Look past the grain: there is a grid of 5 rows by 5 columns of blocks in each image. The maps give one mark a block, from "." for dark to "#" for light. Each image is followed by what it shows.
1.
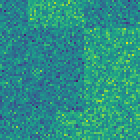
. # # . .
. . . # #
. . . # #
. . . # #
. . # # #
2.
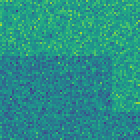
# # # # #
# # # # #
. . . . #
. . . . #
. . . . .
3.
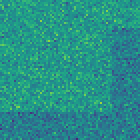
# # # # #
# # # # .
# # # # .
# # # # .
. . . . .
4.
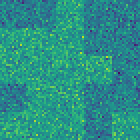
. . # . .
# # # . .
# # # # .
. # # . .
# # # . #
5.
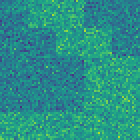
. # # . .
. . # # .
. . . # #
. . . # #
# # # # #
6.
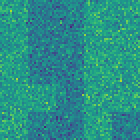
# . . # #
# . . # #
# . . # #
# # . # #
# . . # .
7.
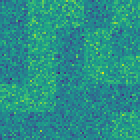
. # # . #
. # . # .
. # . # #
# # . . .
. . . . #
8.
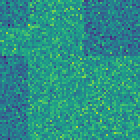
. # # . .
# # # . .
. # # # #
. # # # #
. # # # #
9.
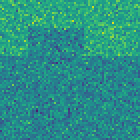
# # # # #
# . . # #
. . . . .
. . . . .
. . . . .
